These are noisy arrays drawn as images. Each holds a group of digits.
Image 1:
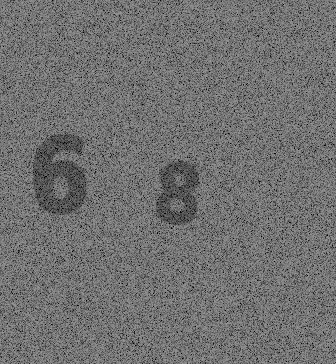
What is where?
middle left: dark 6; centre: dark 8
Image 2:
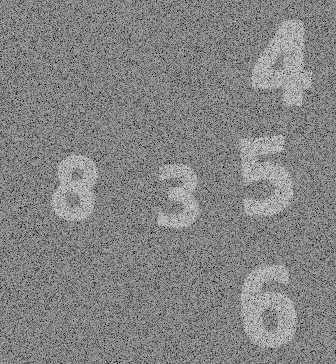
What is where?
top right: light 4; middle left: light 8; centre: light 3; middle right: light 5; bottom right: light 6
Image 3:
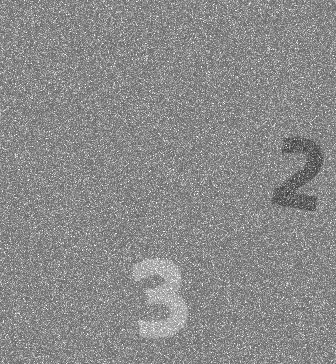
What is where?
middle right: dark 2; bottom middle: light 3
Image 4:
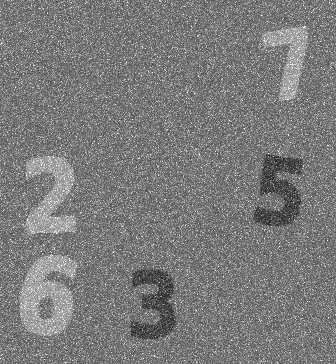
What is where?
top right: light 7; middle left: light 2; middle right: dark 5; bottom left: light 6; bottom middle: dark 3
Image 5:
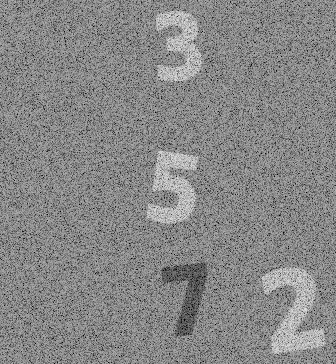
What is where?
top middle: light 3; centre: light 5; bottom middle: dark 7; bottom right: light 2
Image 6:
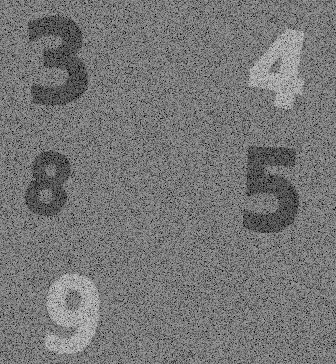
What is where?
top left: dark 3; top right: light 4; middle left: dark 8; middle right: dark 5; bottom left: light 9
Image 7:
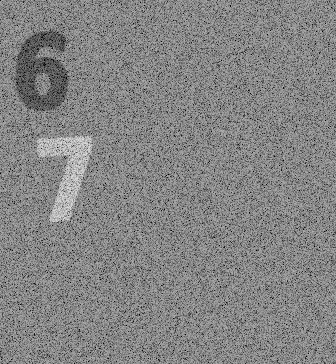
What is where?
top left: dark 6; middle left: light 7
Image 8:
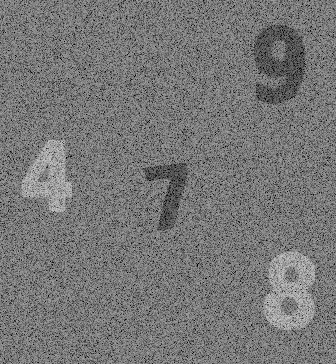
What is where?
top right: dark 9; middle left: light 4; centre: dark 7; bottom right: light 8
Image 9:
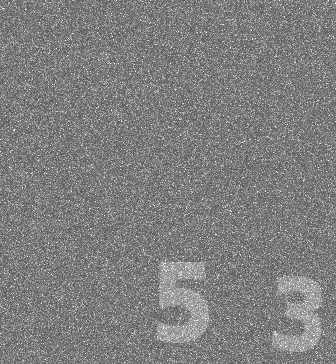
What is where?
bottom middle: light 5; bottom right: light 3
